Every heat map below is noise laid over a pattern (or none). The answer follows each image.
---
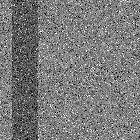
one vertical stripe
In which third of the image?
left
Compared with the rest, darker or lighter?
darker
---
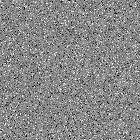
only noise
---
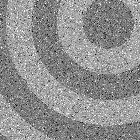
rings round one point
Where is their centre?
top right
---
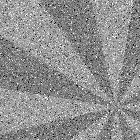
spokes from one point
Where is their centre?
bottom right
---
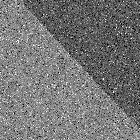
a sharp edge
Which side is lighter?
bottom left
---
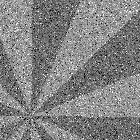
spokes from one point
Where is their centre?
bottom left
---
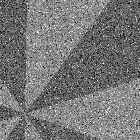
spokes from one point
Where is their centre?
bottom left
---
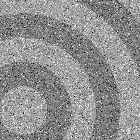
rings round one point
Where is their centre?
bottom left
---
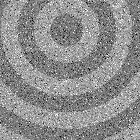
rings round one point
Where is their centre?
top middle
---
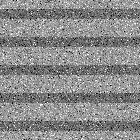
horizontal stripes
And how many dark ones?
5
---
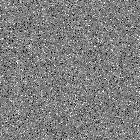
only noise
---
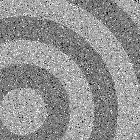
rings round one point
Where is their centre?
bottom left
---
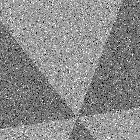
spokes from one point
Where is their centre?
bottom middle
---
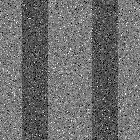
vertical stripes
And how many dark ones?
2
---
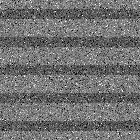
horizontal stripes
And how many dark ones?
5
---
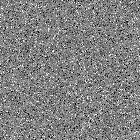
only noise
